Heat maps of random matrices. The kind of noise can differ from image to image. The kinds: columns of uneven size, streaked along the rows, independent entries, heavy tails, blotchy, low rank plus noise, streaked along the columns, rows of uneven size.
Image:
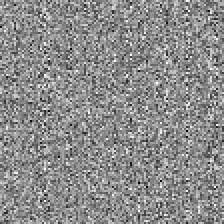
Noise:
columns of uneven size
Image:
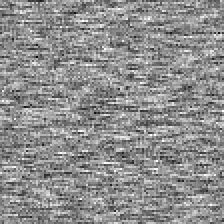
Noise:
streaked along the rows
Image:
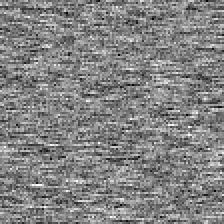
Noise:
streaked along the rows
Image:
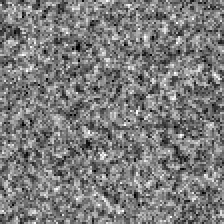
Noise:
blotchy
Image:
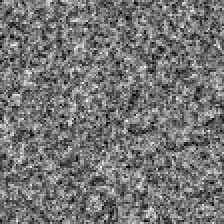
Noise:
blotchy
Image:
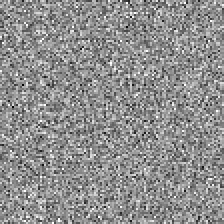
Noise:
low rank plus noise
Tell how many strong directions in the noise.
one
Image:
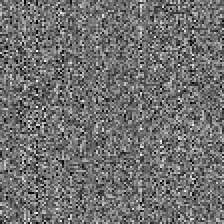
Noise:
columns of uneven size
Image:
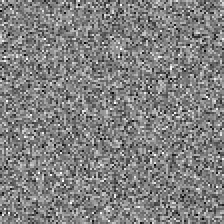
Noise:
independent entries
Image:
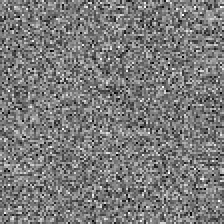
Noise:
low rank plus noise
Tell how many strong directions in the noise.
five to eight
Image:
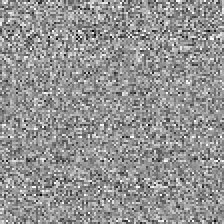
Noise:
rows of uneven size
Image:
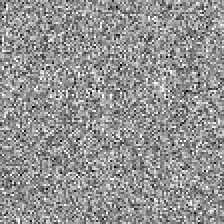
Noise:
low rank plus noise
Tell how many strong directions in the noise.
two
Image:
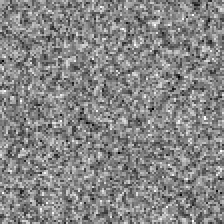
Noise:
blotchy
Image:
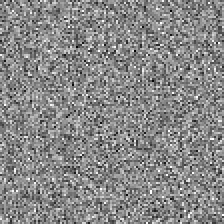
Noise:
low rank plus noise
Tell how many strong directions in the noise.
five to eight
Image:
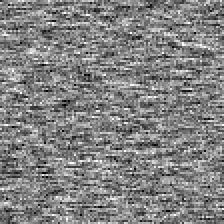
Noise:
streaked along the rows
